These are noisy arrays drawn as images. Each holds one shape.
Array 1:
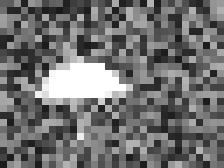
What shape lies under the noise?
umbrella
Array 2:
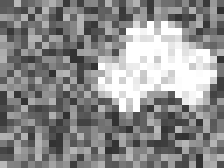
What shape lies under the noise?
car
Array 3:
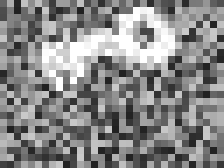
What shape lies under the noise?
key
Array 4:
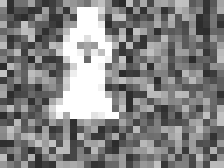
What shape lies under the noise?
chess bishop
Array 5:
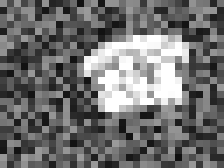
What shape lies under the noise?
telephone
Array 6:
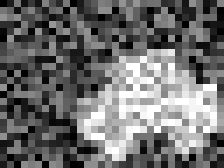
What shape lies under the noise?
car
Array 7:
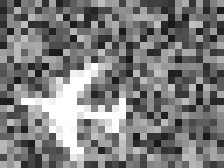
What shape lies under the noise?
airplane
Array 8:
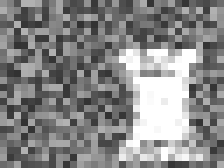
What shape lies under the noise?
chess rook
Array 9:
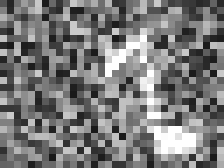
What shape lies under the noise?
musical note
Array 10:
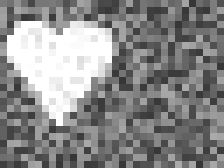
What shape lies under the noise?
heart
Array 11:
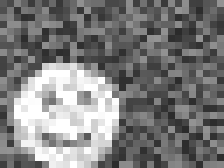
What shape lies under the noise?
smiling face
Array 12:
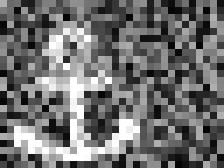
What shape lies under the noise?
anchor
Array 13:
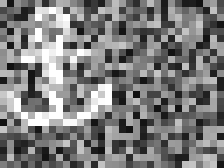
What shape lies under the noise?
anchor
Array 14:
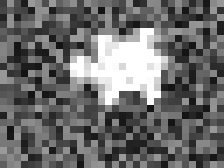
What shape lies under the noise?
turtle
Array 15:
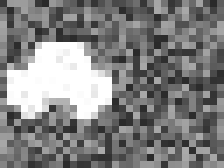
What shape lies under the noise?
car
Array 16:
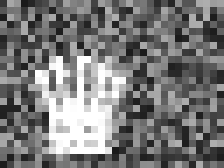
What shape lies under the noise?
chess queen
